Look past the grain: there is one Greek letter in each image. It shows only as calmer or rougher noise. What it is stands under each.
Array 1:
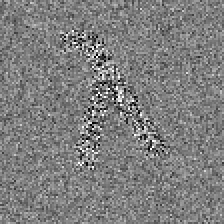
lambda
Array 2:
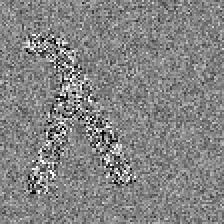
lambda
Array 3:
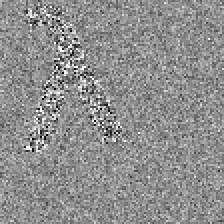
lambda
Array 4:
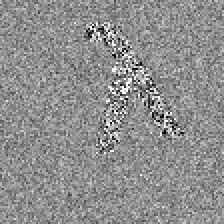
lambda
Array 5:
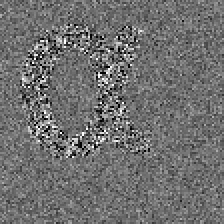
alpha
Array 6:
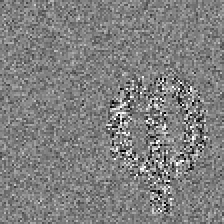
phi
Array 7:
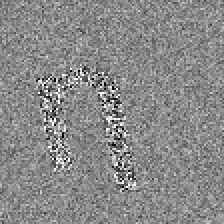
eta
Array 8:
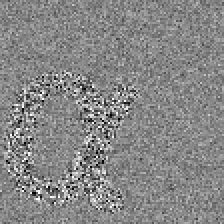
alpha
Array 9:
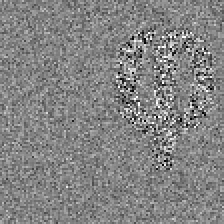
phi
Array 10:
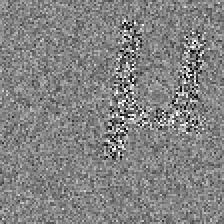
mu
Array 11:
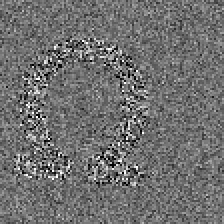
omega
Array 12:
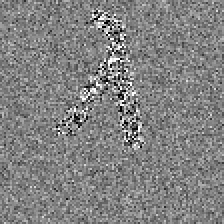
lambda
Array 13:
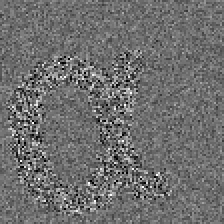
alpha
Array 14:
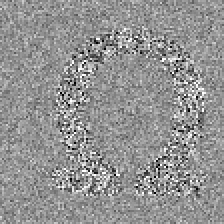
omega
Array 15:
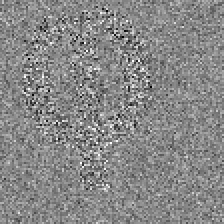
phi
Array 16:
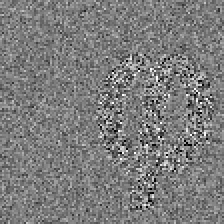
phi
